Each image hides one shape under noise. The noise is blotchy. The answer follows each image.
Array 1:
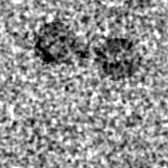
dumbbell
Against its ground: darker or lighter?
darker
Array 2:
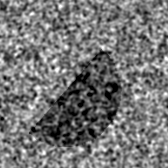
half disc
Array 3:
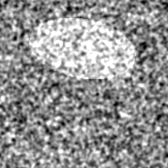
ellipse
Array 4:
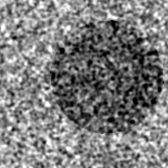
disc
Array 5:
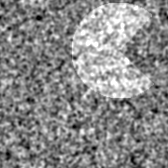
disc with a wedge cut out
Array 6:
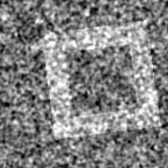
square frame
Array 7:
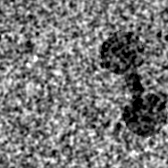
dumbbell
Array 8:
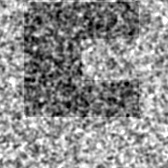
square with a notch
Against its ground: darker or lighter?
darker
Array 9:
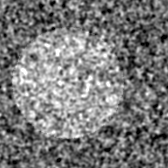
disc
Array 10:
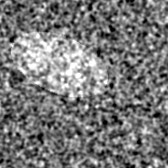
ellipse
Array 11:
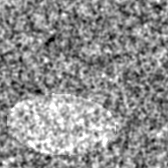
ellipse
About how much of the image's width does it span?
two thirds
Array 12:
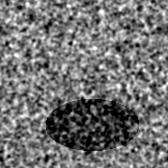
ellipse
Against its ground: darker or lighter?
darker
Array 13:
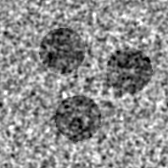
three dots
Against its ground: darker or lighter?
darker
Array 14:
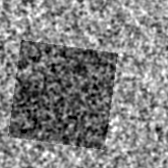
square
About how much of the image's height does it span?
two thirds
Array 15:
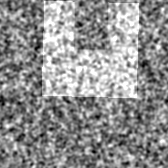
square with a notch
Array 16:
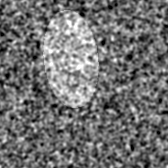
ellipse
